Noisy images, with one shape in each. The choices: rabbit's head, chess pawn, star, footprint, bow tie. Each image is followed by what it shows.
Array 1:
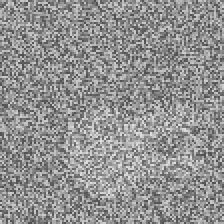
light rabbit's head
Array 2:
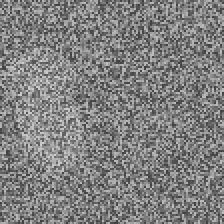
light footprint
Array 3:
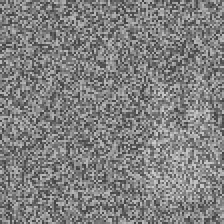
light rabbit's head
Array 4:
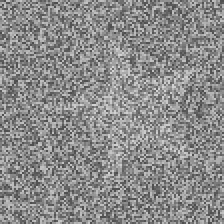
light star
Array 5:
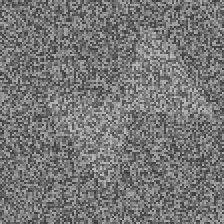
light bow tie
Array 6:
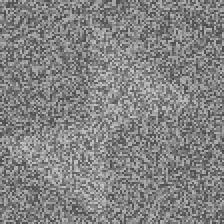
light bow tie
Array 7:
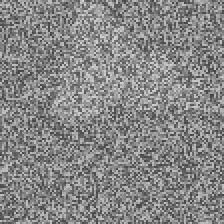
light chess pawn
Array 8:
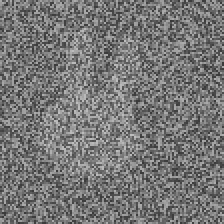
light rabbit's head
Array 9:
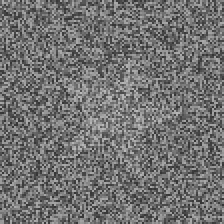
light star
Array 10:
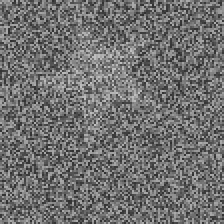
light star
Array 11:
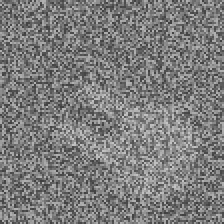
light rabbit's head
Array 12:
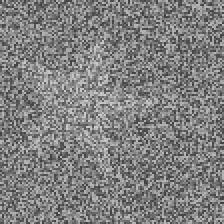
light star
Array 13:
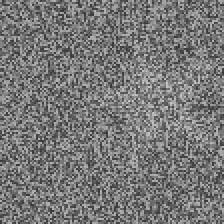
light star
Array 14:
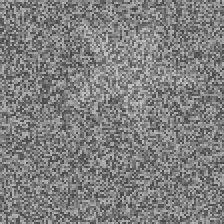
light star
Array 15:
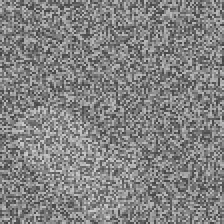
light footprint
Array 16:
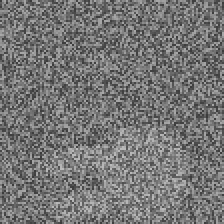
light rabbit's head
